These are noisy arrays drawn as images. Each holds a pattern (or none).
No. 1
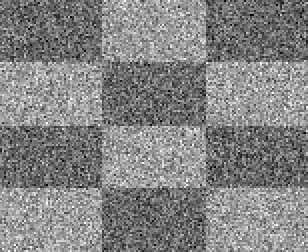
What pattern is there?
a checkerboard
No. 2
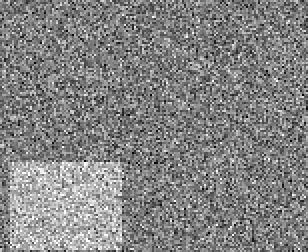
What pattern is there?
one block
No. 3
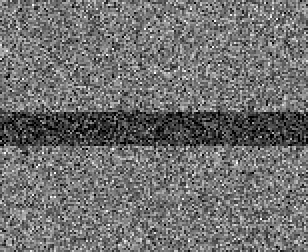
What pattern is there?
one band of rows
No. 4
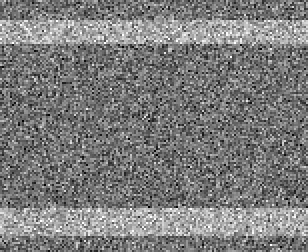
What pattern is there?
bands of rows
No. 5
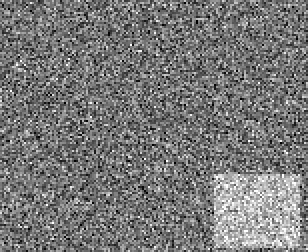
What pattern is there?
one block
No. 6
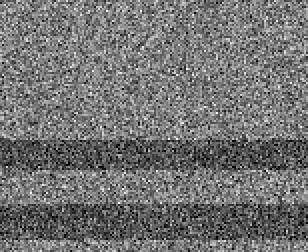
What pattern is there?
bands of rows
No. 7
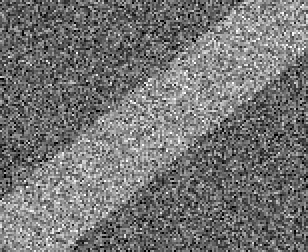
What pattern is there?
a diagonal band
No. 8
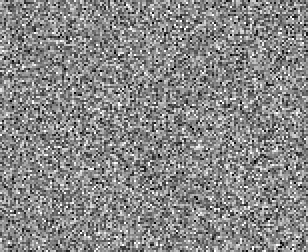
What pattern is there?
only noise
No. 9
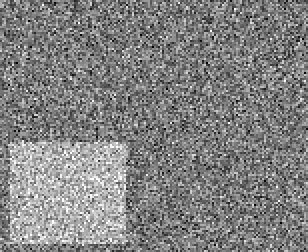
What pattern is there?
one block
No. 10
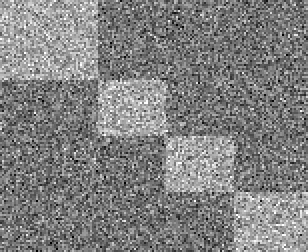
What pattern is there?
blocks along the diagonal
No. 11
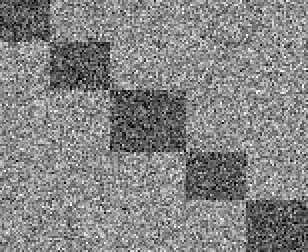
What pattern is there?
blocks along the diagonal
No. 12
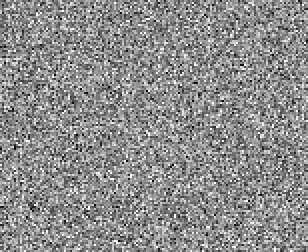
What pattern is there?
only noise
